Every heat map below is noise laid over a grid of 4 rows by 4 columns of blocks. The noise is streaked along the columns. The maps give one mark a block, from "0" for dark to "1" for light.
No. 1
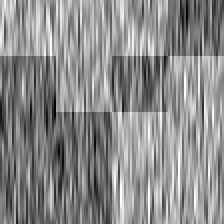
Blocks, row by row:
1110
0101
0011
0011
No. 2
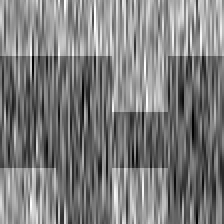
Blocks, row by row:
1111
0010
0000
1010
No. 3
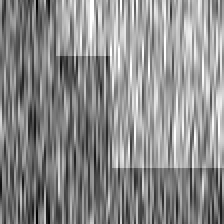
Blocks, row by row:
0111
0011
0011
0000
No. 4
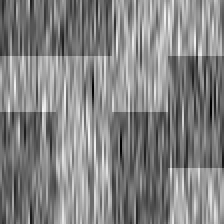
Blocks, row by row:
0011
1110
0100
0101
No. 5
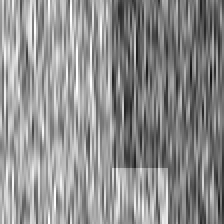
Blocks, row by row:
1100
1100
1100
1110
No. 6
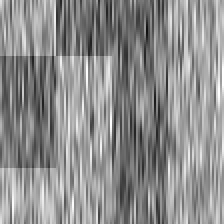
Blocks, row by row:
1001
0101
0101
1101
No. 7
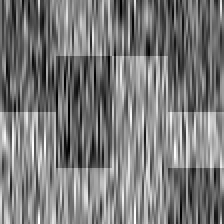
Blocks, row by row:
0100
0010
1011
1110
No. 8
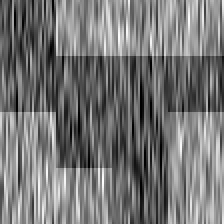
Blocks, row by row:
0111
0000
1001
1101
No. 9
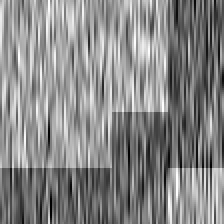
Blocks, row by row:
1110
1110
1100
0001
